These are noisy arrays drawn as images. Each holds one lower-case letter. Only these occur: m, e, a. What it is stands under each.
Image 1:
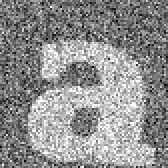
a
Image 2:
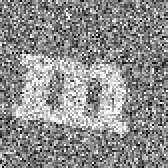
m
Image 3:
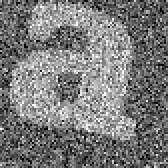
a
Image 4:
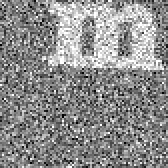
m
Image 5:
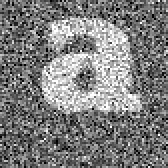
a
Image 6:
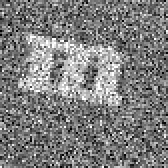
m
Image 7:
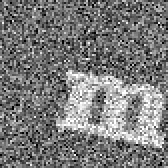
m
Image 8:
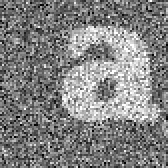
a
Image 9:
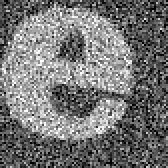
e
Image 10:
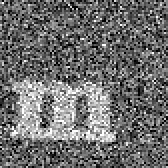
m
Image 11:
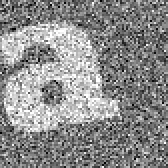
a
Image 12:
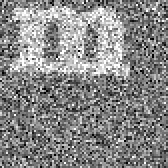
m
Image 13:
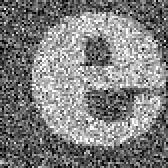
e
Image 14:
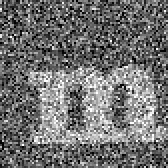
m
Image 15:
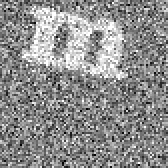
m
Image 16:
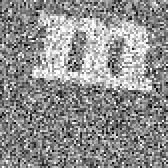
m
